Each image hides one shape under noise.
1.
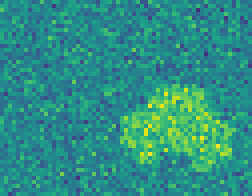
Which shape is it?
car
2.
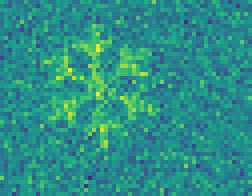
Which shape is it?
snowflake
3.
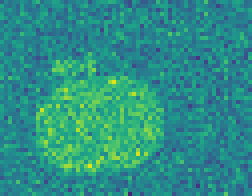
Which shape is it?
apple
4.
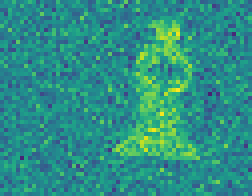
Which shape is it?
chess bishop
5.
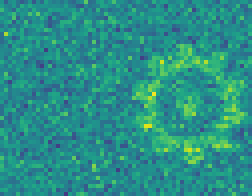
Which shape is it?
gear
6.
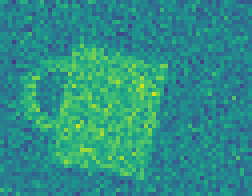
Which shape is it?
cup
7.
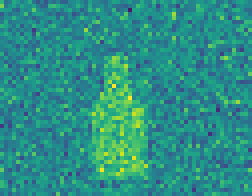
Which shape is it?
bottle
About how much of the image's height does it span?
two thirds
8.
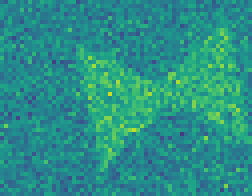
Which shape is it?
bow tie
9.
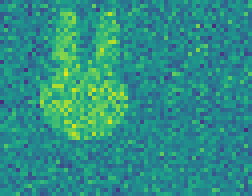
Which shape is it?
rabbit's head
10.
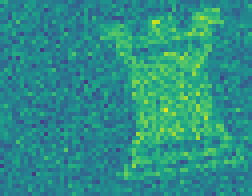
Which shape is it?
chess rook
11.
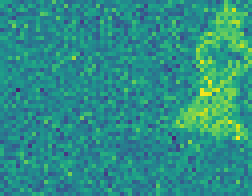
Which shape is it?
chess bishop
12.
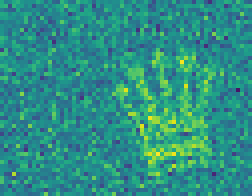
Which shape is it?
chess queen
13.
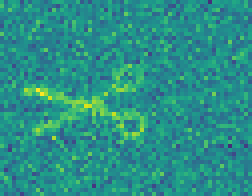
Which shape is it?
pair of scissors
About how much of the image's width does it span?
half
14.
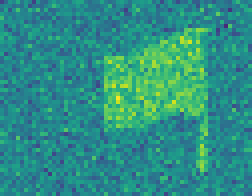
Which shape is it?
flag
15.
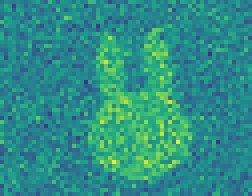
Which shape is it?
rabbit's head
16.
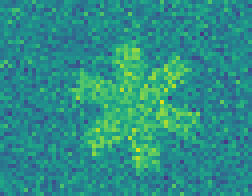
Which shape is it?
asterisk
